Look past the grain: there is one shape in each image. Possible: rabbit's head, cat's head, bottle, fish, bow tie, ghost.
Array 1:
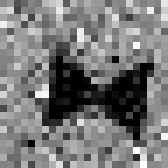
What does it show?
dark bow tie
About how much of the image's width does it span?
two thirds
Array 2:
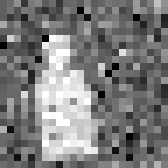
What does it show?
light bottle
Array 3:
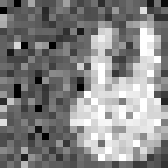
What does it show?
light rabbit's head
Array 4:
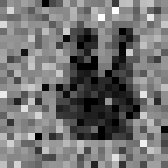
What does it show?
dark rabbit's head
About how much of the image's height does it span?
two thirds
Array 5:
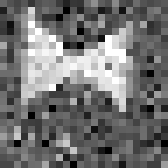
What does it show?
light bow tie
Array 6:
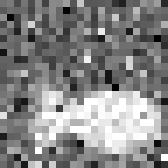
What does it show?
light fish
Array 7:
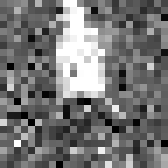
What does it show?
light bottle
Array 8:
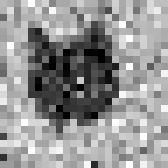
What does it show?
dark cat's head
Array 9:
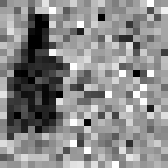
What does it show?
dark bottle
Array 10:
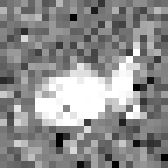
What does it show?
light fish
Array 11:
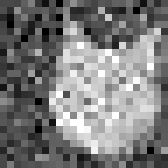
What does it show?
light cat's head
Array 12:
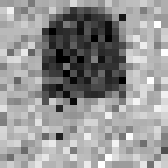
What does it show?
dark ghost
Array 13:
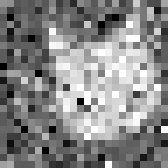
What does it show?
light cat's head
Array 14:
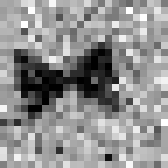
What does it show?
dark bow tie
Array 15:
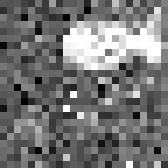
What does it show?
light fish
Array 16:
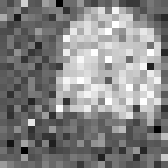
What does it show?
light ghost
